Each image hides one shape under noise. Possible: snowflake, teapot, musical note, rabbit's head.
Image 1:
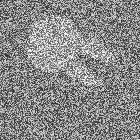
rabbit's head
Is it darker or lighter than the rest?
lighter
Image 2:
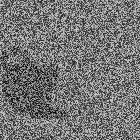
teapot
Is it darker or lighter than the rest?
darker
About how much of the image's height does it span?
half
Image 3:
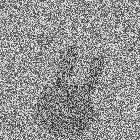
rabbit's head
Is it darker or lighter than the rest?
darker
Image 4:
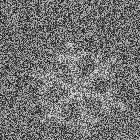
snowflake
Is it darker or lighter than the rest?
lighter
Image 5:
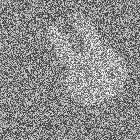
rabbit's head
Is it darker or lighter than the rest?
lighter
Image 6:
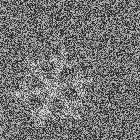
snowflake
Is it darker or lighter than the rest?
lighter
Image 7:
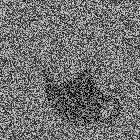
teapot
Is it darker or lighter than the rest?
darker
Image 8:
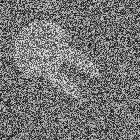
rabbit's head
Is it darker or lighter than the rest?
lighter
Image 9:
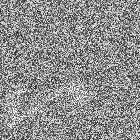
musical note
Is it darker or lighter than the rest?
lighter
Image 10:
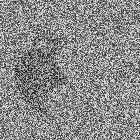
teapot
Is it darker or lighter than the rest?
darker
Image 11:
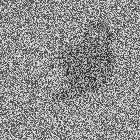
teapot
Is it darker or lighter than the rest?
darker
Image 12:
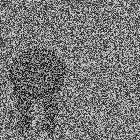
rabbit's head
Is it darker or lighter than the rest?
darker
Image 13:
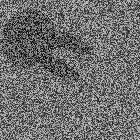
rabbit's head
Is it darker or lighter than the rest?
darker
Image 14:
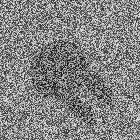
rabbit's head
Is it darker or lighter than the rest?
darker
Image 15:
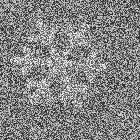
snowflake
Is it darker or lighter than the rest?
lighter
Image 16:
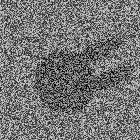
rabbit's head
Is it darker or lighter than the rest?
darker
